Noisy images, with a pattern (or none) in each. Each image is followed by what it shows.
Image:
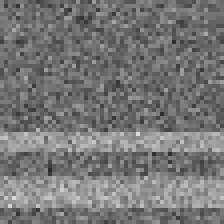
bands of rows
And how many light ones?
2
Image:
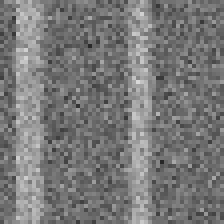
bands of columns
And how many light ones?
2
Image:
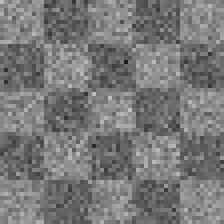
a checkerboard
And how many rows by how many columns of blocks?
5 by 5
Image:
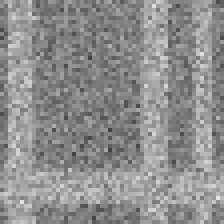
bands of rows crossing bands of columns
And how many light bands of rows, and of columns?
1 and 3
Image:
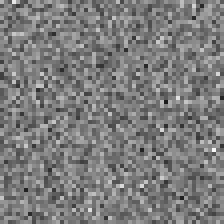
only noise
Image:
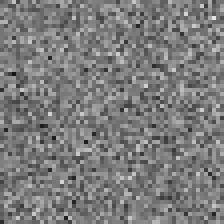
only noise
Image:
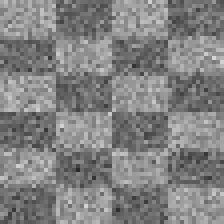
a checkerboard
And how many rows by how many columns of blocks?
6 by 4
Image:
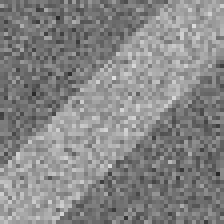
a diagonal band
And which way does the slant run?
bottom left to top right
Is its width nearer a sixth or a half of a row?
a half
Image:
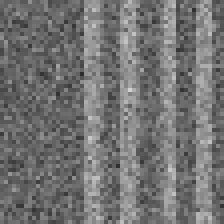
bands of columns
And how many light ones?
4
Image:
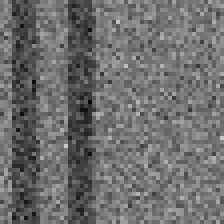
bands of columns
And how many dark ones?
2
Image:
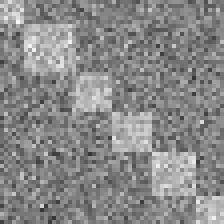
blocks along the diagonal
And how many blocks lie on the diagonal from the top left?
6
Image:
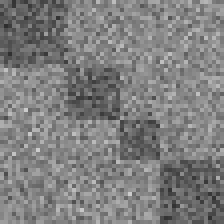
blocks along the diagonal
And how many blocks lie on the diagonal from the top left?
4
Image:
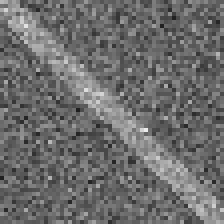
a diagonal band
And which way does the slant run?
top left to bottom right
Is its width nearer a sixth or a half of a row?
a sixth
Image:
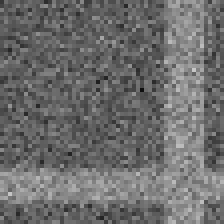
bands of rows crossing bands of columns
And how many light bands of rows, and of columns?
1 and 1
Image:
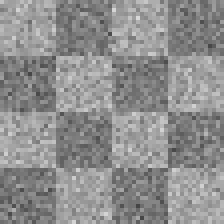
a checkerboard
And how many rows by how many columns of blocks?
4 by 4
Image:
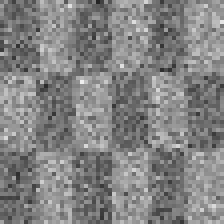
a checkerboard
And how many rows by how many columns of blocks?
3 by 6
